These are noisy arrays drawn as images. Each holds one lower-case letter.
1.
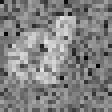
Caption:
light d
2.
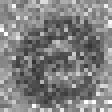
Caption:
dark e
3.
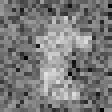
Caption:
light t
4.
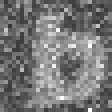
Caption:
light b
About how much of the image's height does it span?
nearly all
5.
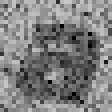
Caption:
dark a
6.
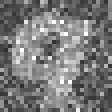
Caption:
light q
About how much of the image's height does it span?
nearly all
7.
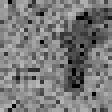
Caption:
dark f
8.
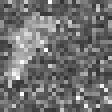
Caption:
light f
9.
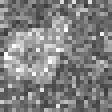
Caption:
light d
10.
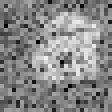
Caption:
light a
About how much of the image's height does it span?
two thirds
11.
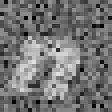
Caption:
light n
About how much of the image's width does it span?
two thirds
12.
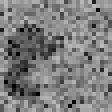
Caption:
dark t
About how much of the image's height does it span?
two thirds
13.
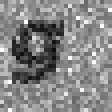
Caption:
dark g
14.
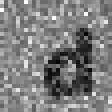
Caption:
dark d
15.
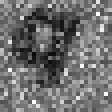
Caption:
dark q
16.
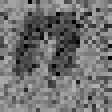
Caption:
dark n
